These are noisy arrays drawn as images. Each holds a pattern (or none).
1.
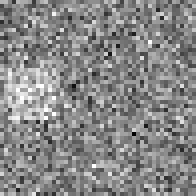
one block
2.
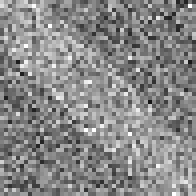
a diagonal band
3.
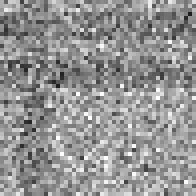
bands of rows crossing bands of columns
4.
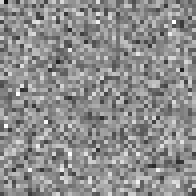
only noise
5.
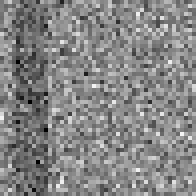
one band of columns
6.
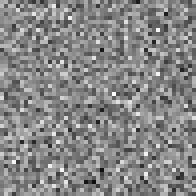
only noise
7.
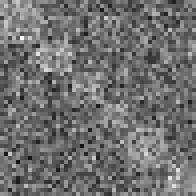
blocks along the diagonal
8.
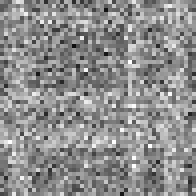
bands of rows crossing bands of columns
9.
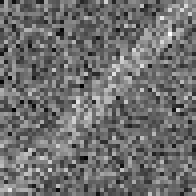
a diagonal band
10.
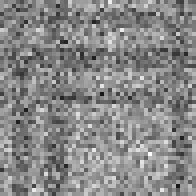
bands of rows crossing bands of columns
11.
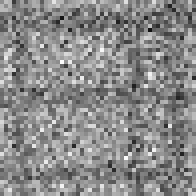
bands of rows crossing bands of columns
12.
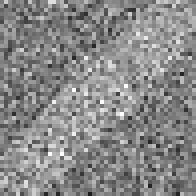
a diagonal band
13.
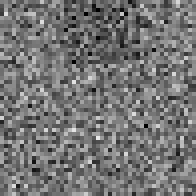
one block
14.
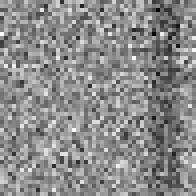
one band of columns
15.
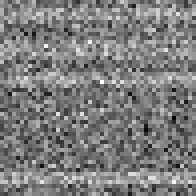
bands of rows
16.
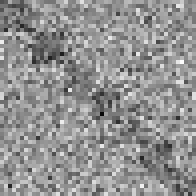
blocks along the diagonal
